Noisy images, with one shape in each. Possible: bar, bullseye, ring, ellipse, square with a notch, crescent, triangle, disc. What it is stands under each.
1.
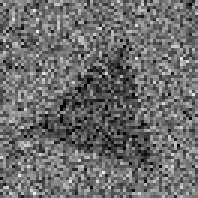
dark triangle
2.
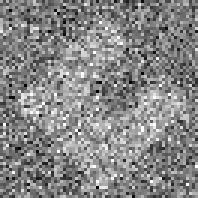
light square with a notch
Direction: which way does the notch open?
up and right
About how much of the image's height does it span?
nearly all
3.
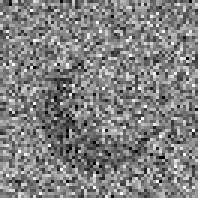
dark crescent
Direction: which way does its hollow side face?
up and right
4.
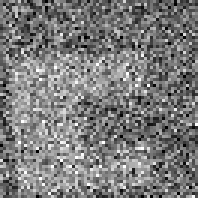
light square with a notch
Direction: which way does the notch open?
right
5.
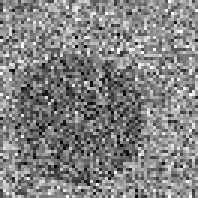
dark disc
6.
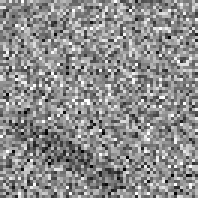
dark bar
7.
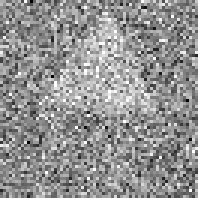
light triangle
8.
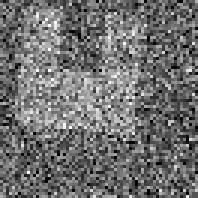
light square with a notch
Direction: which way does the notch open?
up
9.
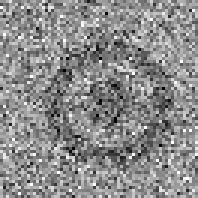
dark bullseye
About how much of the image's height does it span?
two thirds
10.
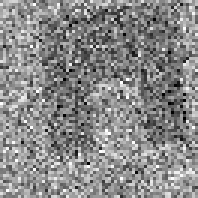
dark square with a notch
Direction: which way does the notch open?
down
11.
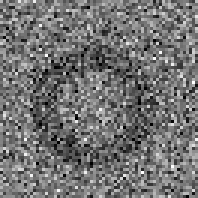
dark ring
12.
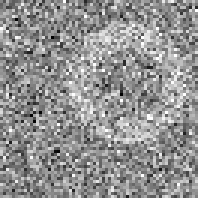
light ring
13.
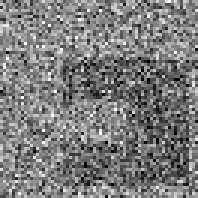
dark square with a notch
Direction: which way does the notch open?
left
